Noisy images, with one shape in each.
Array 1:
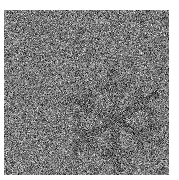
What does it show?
dark snowflake
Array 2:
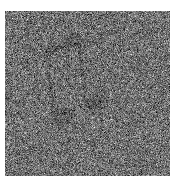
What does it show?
dark pair of musical notes
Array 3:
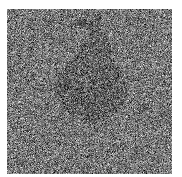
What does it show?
dark pear
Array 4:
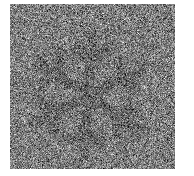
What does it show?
dark snowflake
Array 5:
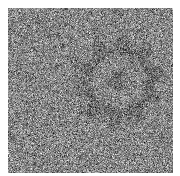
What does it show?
dark gear
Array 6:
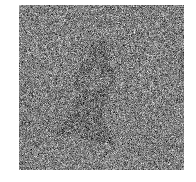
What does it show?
dark chess bishop
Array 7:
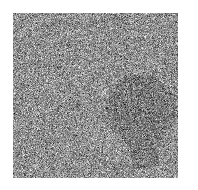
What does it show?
dark light bulb
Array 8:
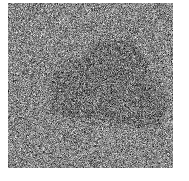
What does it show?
dark cloud
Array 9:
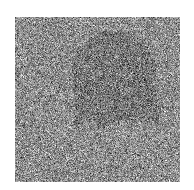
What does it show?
dark ghost
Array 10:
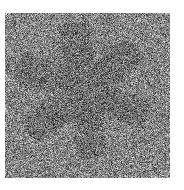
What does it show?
dark asterisk
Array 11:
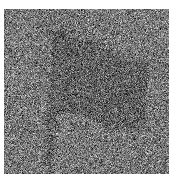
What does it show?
dark flag
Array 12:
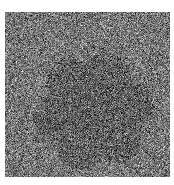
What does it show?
dark flower
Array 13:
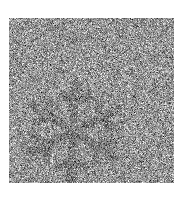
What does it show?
dark snowflake
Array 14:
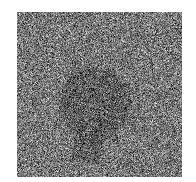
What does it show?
dark light bulb
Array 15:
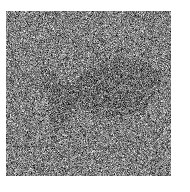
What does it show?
dark fish
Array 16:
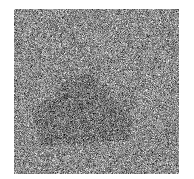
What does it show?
dark cloud
